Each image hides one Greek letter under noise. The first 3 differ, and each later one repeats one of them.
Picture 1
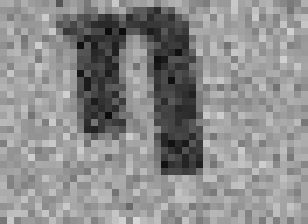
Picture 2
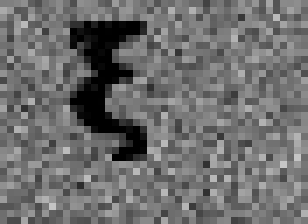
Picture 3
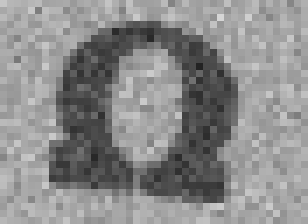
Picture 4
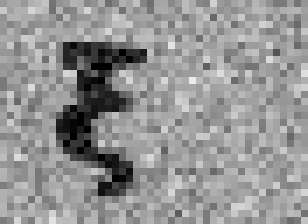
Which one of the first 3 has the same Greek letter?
2
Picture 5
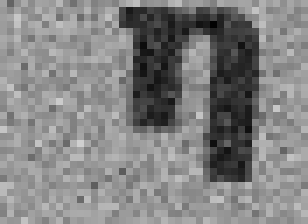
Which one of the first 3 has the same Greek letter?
1
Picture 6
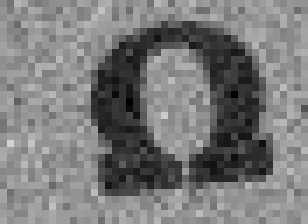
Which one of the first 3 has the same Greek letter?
3
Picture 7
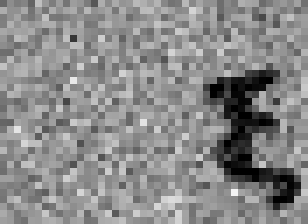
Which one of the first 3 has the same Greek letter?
2
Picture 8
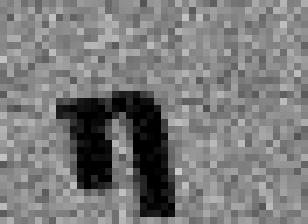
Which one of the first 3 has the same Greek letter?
1
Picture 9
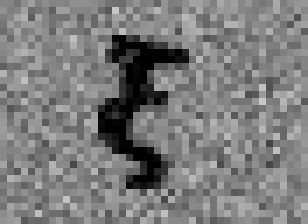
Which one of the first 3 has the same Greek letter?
2
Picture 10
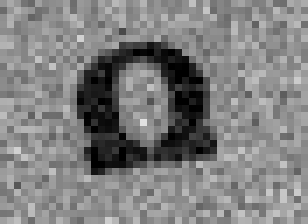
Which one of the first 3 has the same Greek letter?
3
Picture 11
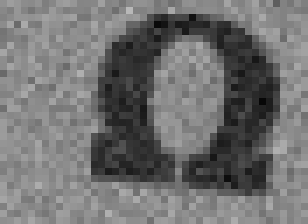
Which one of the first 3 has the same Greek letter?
3
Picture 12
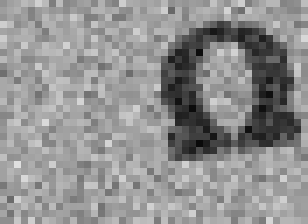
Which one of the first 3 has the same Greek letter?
3
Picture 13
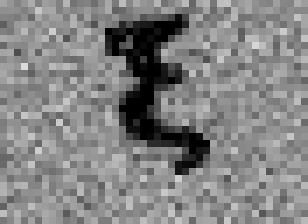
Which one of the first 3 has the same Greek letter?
2
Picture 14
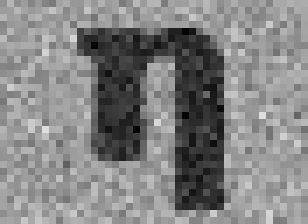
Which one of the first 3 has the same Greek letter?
1
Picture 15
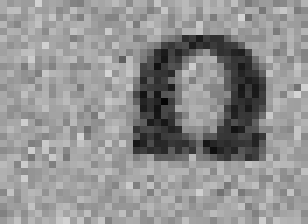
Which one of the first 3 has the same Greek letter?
3
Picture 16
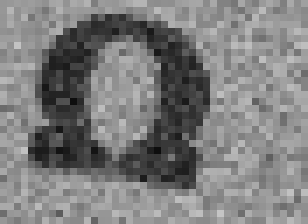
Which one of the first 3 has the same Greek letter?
3
